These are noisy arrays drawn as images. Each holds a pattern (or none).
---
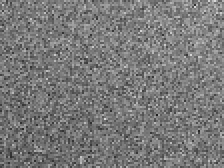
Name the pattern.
a smooth slope
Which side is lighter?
top right
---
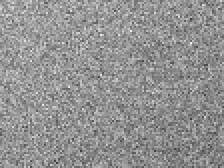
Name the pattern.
a smooth slope
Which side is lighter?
top left
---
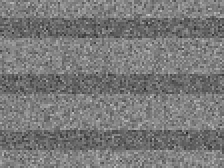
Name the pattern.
horizontal stripes
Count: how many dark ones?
3
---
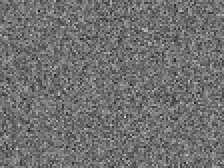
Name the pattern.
only noise
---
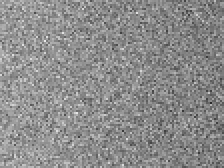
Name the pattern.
a smooth slope
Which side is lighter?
left
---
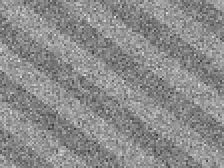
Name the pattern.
diagonal stripes
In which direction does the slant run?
top left to bottom right
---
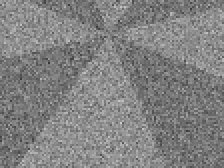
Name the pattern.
spokes from one point
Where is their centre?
top middle
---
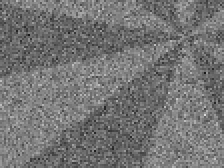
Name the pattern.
spokes from one point
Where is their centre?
top right
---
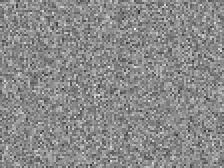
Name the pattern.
only noise
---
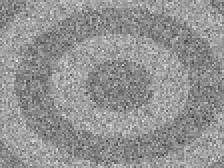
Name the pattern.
rings round one point
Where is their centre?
centre
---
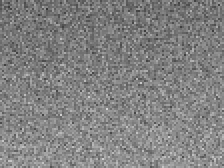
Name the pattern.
a smooth slope
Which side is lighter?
bottom
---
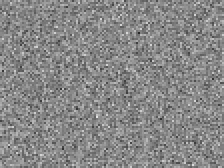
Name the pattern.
only noise
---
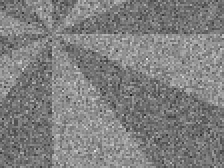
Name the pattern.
spokes from one point
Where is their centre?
top left
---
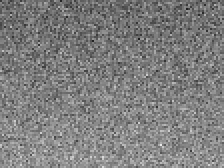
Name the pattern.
a smooth slope
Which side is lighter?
bottom
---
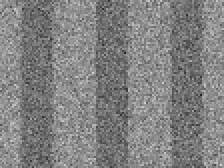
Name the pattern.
vertical stripes
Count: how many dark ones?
3
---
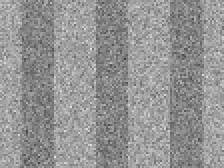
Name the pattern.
vertical stripes
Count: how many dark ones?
3
